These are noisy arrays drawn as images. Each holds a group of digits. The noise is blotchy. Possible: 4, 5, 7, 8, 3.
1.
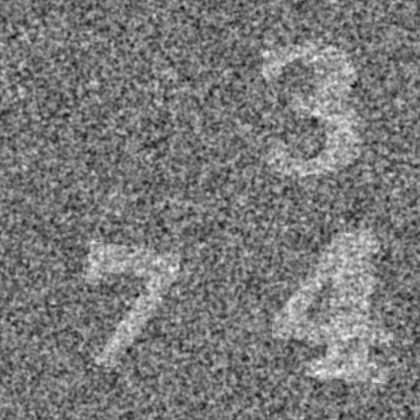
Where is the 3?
top right
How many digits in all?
3
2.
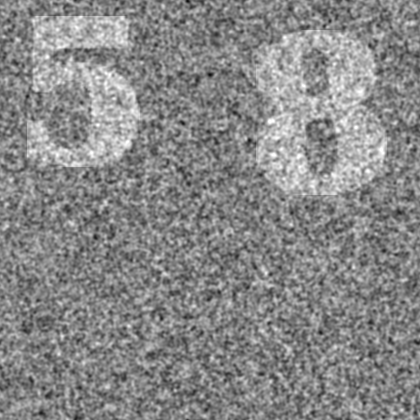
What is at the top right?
8
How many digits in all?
2
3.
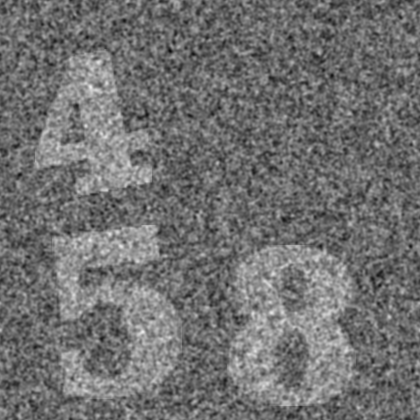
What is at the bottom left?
5
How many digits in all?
3
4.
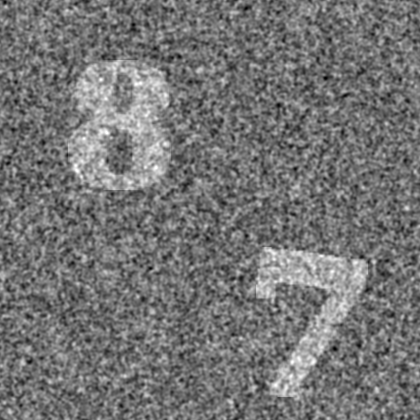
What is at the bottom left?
nothing
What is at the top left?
8
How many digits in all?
2
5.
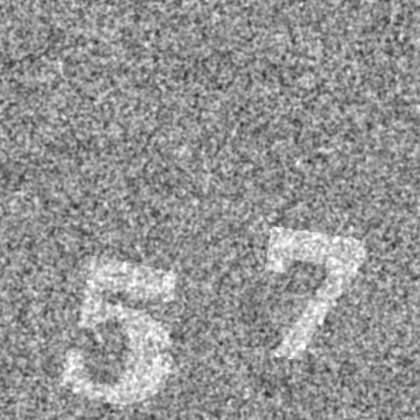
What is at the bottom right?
7
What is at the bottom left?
5
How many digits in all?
2
